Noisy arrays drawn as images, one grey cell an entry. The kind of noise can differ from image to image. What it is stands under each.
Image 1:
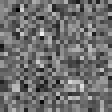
low rank plus noise
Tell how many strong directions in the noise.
three or four
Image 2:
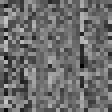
columns of uneven size
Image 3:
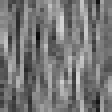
streaked along the columns
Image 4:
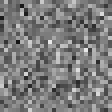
low rank plus noise
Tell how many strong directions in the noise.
five to eight
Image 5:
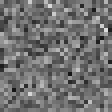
independent entries
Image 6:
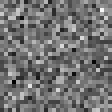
independent entries
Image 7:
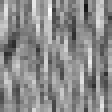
streaked along the columns
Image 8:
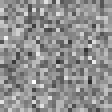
independent entries
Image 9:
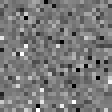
heavy tails
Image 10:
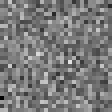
independent entries
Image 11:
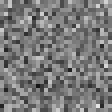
low rank plus noise
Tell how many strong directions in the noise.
five to eight
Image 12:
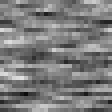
streaked along the rows
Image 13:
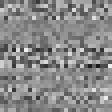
rows of uneven size
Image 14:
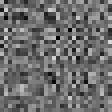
low rank plus noise
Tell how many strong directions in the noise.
one
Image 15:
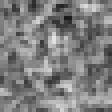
blotchy
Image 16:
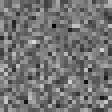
low rank plus noise
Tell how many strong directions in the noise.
five to eight
